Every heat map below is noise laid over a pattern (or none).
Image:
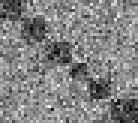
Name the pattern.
blocks along the diagonal
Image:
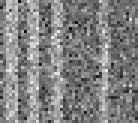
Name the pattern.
bands of columns
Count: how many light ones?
4
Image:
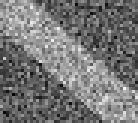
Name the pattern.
a diagonal band
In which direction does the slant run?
top left to bottom right
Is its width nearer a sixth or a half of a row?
a half
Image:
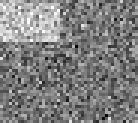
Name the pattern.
one block
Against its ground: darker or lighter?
lighter
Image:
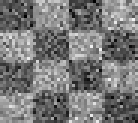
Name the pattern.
a checkerboard
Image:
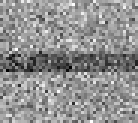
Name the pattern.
one band of rows
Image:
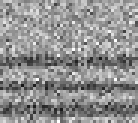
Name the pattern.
bands of rows
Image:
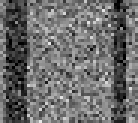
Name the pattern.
bands of columns
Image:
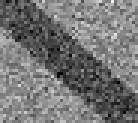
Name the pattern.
a diagonal band
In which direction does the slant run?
top left to bottom right
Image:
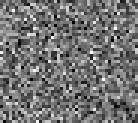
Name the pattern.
only noise
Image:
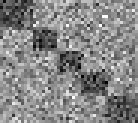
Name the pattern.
blocks along the diagonal
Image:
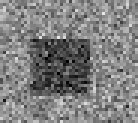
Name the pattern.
one block
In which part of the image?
centre
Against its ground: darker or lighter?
darker
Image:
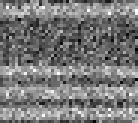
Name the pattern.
bands of rows
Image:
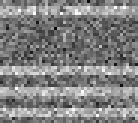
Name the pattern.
bands of rows
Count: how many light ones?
4
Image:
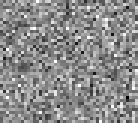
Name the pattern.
only noise
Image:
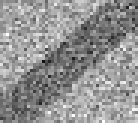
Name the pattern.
a diagonal band
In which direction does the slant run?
bottom left to top right
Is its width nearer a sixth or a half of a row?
a half
